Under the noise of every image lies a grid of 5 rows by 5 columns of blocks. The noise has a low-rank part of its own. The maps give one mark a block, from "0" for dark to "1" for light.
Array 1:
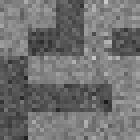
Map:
1 1 0 1 1
1 0 0 1 0
0 1 1 1 1
0 0 0 0 1
0 1 1 1 1
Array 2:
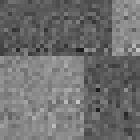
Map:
0 0 0 0 1
0 0 0 0 1
1 1 1 0 0
1 1 1 0 0
1 1 1 0 0
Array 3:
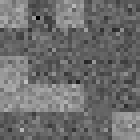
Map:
1 0 1 0 0
0 0 0 0 0
1 0 0 0 0
1 1 1 0 0
0 0 0 0 1
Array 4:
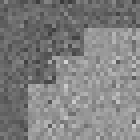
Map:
0 0 0 0 0
0 0 0 1 1
0 0 1 1 1
0 1 1 1 1
0 1 1 1 1
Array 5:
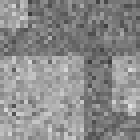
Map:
1 0 0 0 0
0 0 0 0 0
1 1 1 0 1
1 1 1 0 1
1 1 1 0 0
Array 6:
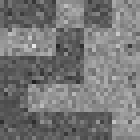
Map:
0 0 1 0 1
1 1 0 1 1
0 0 0 1 1
0 1 1 1 1
0 0 0 0 1
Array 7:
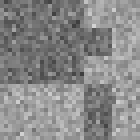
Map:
0 0 0 1 1
0 0 0 0 1
0 0 0 1 1
1 1 1 0 1
1 1 1 0 1
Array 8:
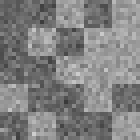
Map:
0 0 1 0 1
0 1 0 1 1
0 0 1 1 1
1 0 0 1 0
0 1 0 0 1
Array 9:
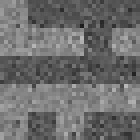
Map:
1 0 0 0 0
1 1 1 0 1
0 0 0 0 0
1 1 1 1 1
1 0 1 0 0
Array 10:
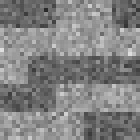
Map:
0 0 1 1 0
1 1 1 1 1
1 0 0 0 0
0 0 1 1 1
1 1 1 0 0
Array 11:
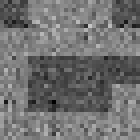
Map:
0 1 1 1 0
1 1 1 1 1
1 0 0 0 0
1 0 0 0 1
1 1 1 1 1
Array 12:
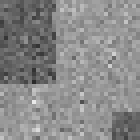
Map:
0 0 1 1 1
0 0 1 1 1
0 0 1 1 1
1 1 1 1 1
1 1 1 1 0
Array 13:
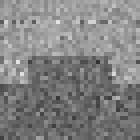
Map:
1 1 1 1 1
1 1 1 1 1
1 0 0 0 1
0 0 0 0 0
0 0 0 0 0
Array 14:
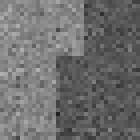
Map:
1 1 1 0 0
1 1 1 0 0
1 1 0 0 0
1 1 0 0 0
1 1 0 0 0
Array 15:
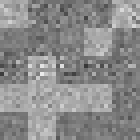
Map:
1 0 0 0 1
0 0 0 1 0
0 1 0 0 0
1 1 1 1 0
0 1 0 0 0
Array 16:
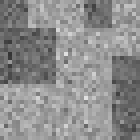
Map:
0 1 1 0 1
0 0 1 1 1
0 0 1 1 0
1 1 1 1 0
1 1 1 1 0
